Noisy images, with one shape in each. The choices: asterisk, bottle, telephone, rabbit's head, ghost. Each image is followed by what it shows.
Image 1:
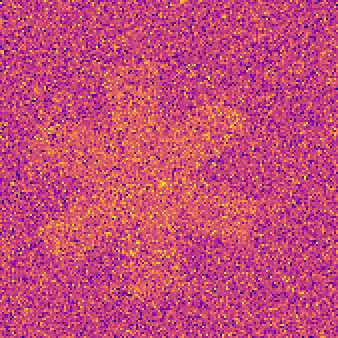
asterisk
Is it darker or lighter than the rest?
lighter
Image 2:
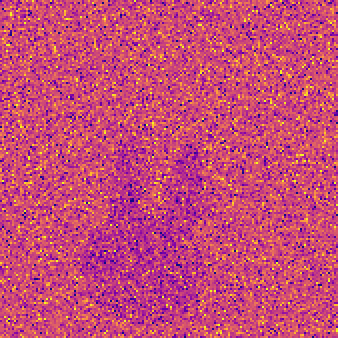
rabbit's head
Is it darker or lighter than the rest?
darker
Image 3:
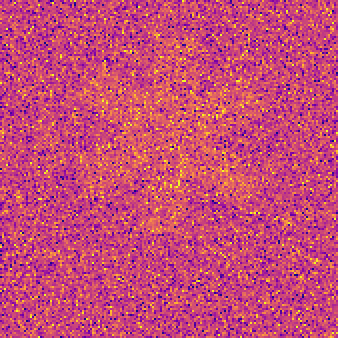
asterisk
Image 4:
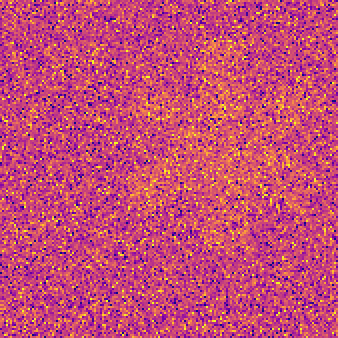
asterisk
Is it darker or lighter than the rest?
lighter
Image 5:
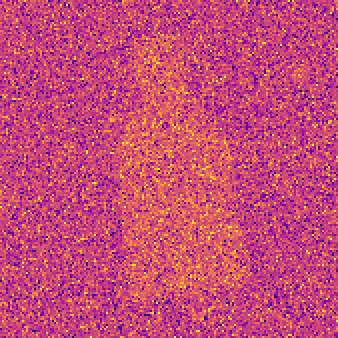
bottle
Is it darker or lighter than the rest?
lighter
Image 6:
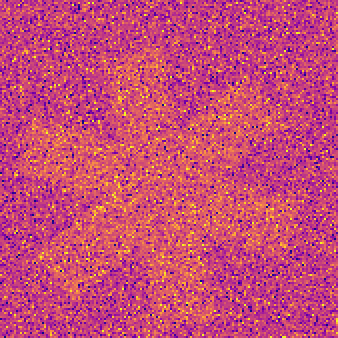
asterisk
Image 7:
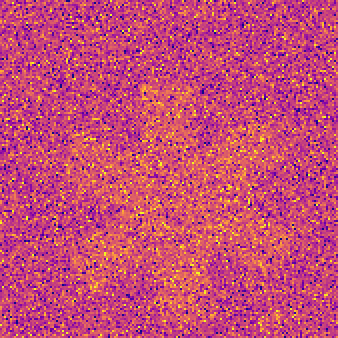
asterisk
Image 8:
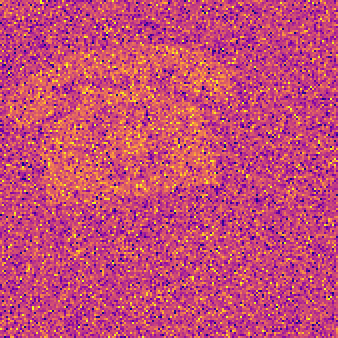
telephone
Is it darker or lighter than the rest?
lighter
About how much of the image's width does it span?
two thirds
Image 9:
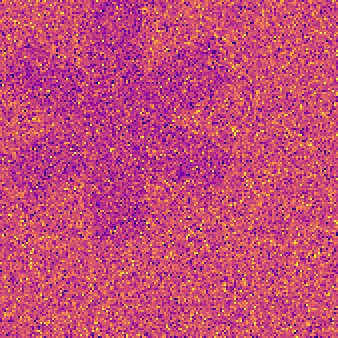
asterisk
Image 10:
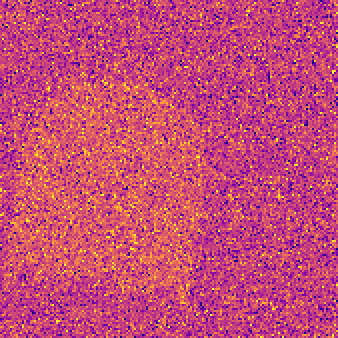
ghost
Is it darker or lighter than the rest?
lighter
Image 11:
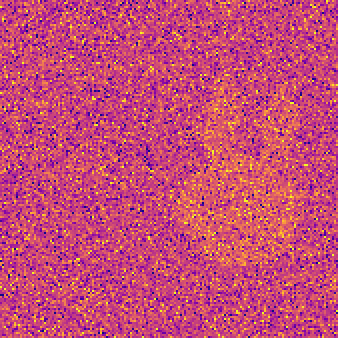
rabbit's head
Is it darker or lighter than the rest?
lighter
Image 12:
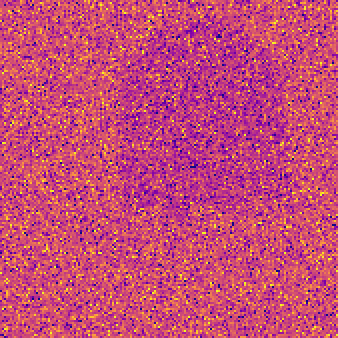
ghost
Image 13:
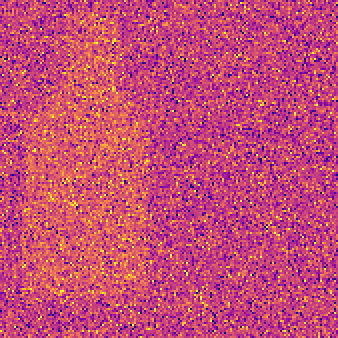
bottle
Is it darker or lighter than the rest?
lighter
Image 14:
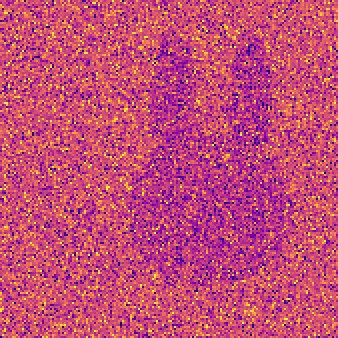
rabbit's head
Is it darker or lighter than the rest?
darker
